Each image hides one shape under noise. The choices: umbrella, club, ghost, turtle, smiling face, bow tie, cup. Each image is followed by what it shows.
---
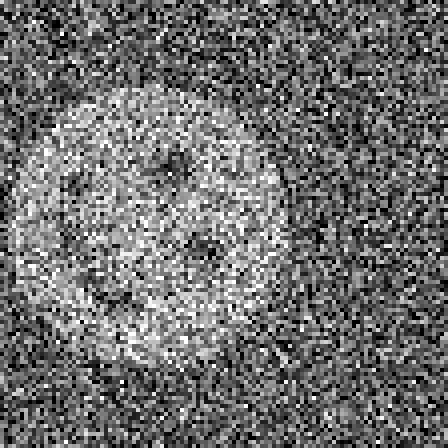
smiling face
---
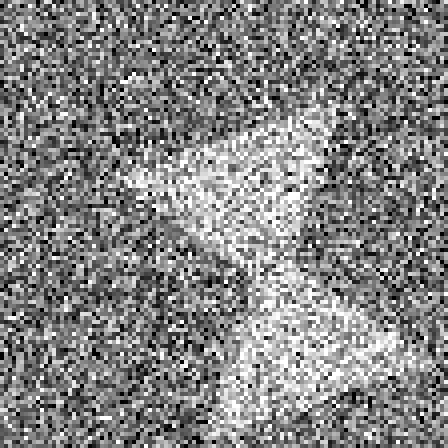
bow tie
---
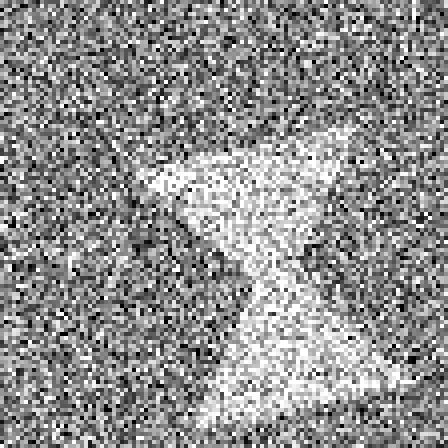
bow tie
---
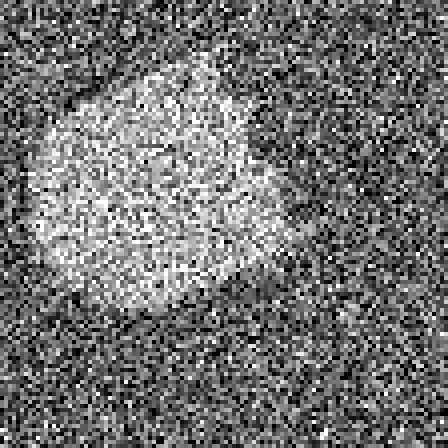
ghost
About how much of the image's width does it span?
two thirds
